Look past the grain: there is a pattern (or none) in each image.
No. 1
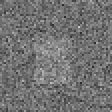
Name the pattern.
one block
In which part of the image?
centre
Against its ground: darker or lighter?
lighter
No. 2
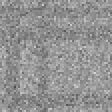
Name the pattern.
bands of rows crossing bands of columns
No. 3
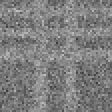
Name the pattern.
bands of rows crossing bands of columns
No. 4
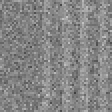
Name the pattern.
bands of columns
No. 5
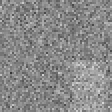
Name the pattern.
one block
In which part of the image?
bottom right
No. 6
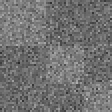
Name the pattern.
blocks along the diagonal
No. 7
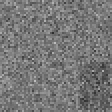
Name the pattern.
one block
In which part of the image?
bottom right
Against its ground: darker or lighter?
darker
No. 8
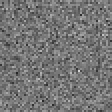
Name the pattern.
only noise
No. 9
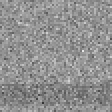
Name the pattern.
one band of rows
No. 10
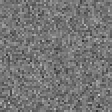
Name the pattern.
only noise
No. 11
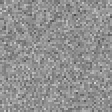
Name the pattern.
only noise
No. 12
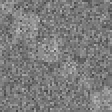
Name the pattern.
blocks along the diagonal
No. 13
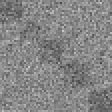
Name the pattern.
blocks along the diagonal
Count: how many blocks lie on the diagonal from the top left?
5
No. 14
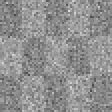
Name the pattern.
a checkerboard
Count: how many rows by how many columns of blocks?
3 by 5
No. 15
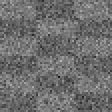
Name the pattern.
a checkerboard
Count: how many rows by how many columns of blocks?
6 by 3
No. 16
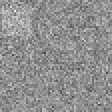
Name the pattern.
one block
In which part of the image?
top left
